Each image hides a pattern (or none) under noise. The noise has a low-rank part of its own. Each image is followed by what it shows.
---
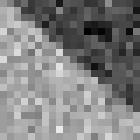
a sharp edge
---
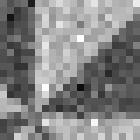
spokes from one point
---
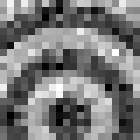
rings round one point
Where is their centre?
bottom middle
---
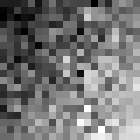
a smooth slope
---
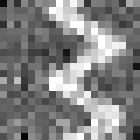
a wavy band
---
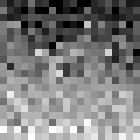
a smooth slope
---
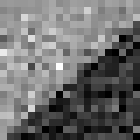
a sharp edge
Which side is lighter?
top left
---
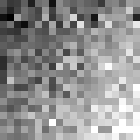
a smooth slope
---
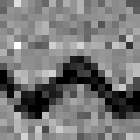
a wavy band
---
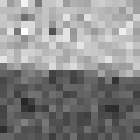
a sharp edge
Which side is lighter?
top
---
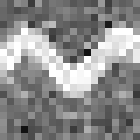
a wavy band
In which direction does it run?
left to right
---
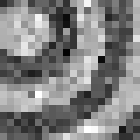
rings round one point
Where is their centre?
top left
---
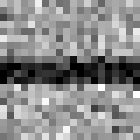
one horizontal stripe
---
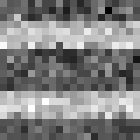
horizontal stripes
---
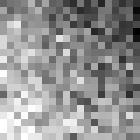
a smooth slope
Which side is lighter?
bottom left
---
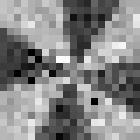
spokes from one point
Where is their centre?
centre
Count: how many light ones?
4
